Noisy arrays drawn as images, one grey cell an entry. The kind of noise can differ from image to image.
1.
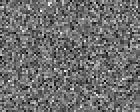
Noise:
independent entries
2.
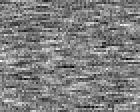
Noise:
streaked along the rows
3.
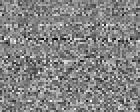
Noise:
rows of uneven size
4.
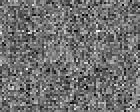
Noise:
low rank plus noise
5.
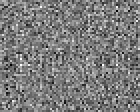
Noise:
low rank plus noise
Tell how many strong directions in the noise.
one
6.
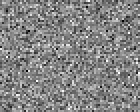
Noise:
independent entries
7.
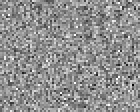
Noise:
low rank plus noise
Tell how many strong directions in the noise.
one
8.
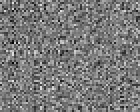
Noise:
low rank plus noise
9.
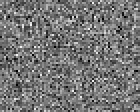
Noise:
low rank plus noise
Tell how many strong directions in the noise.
five to eight
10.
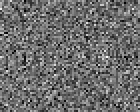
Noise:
low rank plus noise
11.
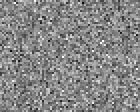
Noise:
independent entries
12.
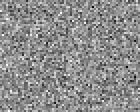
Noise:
independent entries
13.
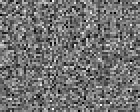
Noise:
low rank plus noise
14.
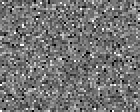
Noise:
heavy tails
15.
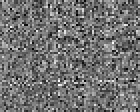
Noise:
low rank plus noise
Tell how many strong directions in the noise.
three or four
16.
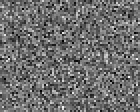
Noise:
independent entries
